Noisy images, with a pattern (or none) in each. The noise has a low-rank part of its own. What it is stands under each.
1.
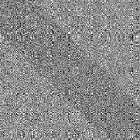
a diagonal band
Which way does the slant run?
top left to bottom right
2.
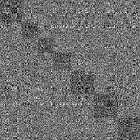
blocks along the diagonal
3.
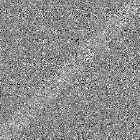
a diagonal band
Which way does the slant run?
bottom left to top right
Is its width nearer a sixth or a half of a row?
a sixth
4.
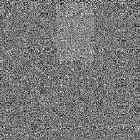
one block
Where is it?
top middle
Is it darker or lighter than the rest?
lighter
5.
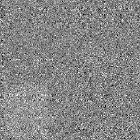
one block
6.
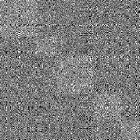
blocks along the diagonal
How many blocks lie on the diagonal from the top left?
5
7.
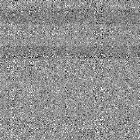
bands of rows
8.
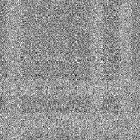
bands of rows crossing bands of columns
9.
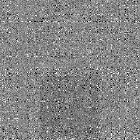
one block
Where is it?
bottom middle
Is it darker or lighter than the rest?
darker
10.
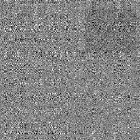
one block
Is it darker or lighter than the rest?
darker
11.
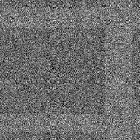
bands of rows crossing bands of columns
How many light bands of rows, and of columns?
2 and 1
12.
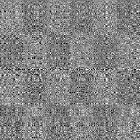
a checkerboard
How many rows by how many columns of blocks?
4 by 6
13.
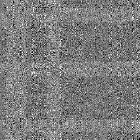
bands of rows crossing bands of columns
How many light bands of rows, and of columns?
3 and 2
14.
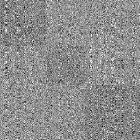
blocks along the diagonal
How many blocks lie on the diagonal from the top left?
3
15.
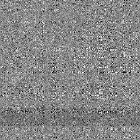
one band of rows
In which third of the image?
bottom
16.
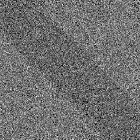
a diagonal band
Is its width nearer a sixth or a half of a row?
a half
